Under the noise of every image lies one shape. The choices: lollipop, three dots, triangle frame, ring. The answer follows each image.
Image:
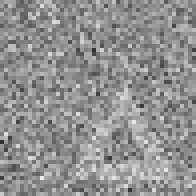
triangle frame
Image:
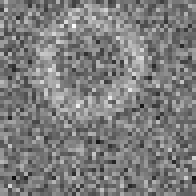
ring
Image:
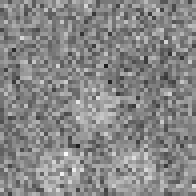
three dots
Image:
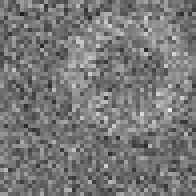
ring
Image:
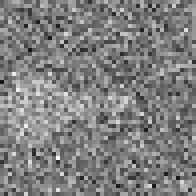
lollipop
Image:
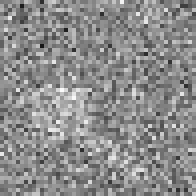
lollipop
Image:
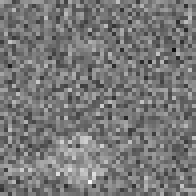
lollipop
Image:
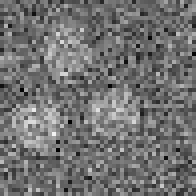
three dots
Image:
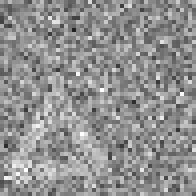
triangle frame
